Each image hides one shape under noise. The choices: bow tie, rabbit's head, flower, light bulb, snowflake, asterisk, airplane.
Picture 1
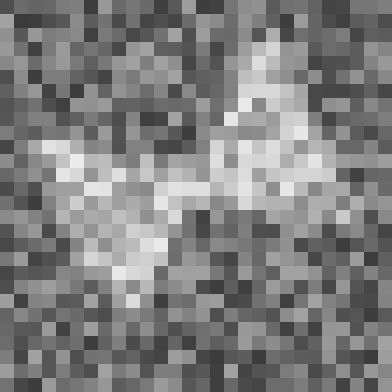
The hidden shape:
bow tie
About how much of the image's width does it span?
nearly all
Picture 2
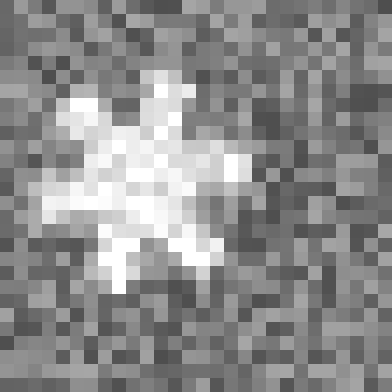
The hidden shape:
asterisk
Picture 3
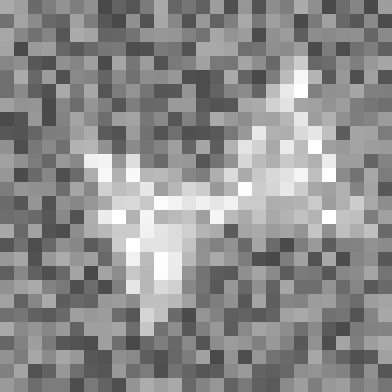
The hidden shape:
bow tie
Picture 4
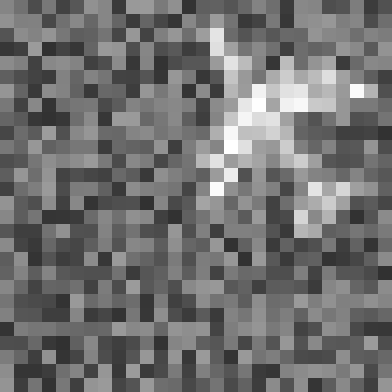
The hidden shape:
airplane
